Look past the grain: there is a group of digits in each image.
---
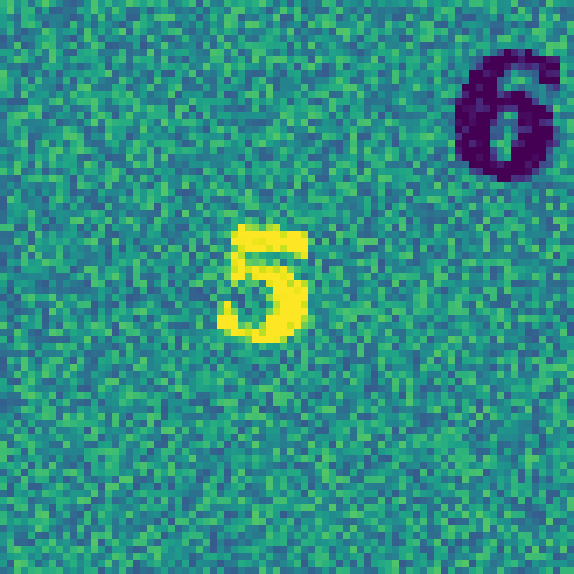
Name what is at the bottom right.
nothing
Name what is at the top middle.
nothing
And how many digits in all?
2
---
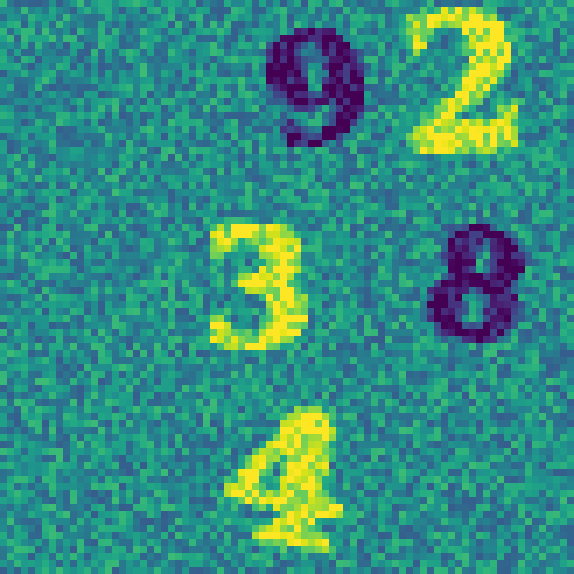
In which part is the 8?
middle right
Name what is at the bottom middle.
4
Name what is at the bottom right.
nothing
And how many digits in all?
5
